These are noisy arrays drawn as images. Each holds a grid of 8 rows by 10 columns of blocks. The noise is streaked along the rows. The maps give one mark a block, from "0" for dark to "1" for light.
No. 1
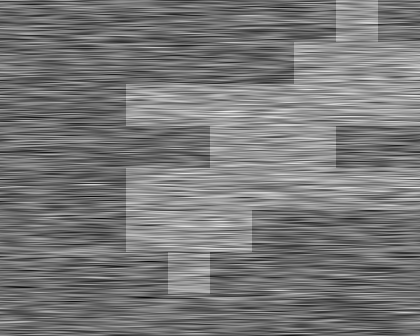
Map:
0 0 0 0 0 0 0 0 1 0
0 0 0 0 0 0 0 1 1 1
0 0 0 1 1 1 1 1 1 1
0 0 0 0 0 1 1 1 0 0
0 0 0 1 1 1 1 1 1 1
0 0 0 1 1 1 0 0 0 0
0 0 0 0 1 0 0 0 0 0
0 0 0 0 0 0 0 0 0 0
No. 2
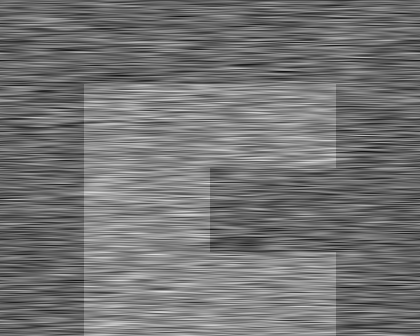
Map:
0 0 0 0 0 0 0 0 0 0
0 0 0 0 0 0 0 0 0 0
0 0 1 1 1 1 1 1 0 0
0 0 1 1 1 1 1 1 0 0
0 0 1 1 1 0 0 0 0 0
0 0 1 1 1 0 0 0 0 0
0 0 1 1 1 1 1 1 0 0
0 0 1 1 1 1 1 1 0 0
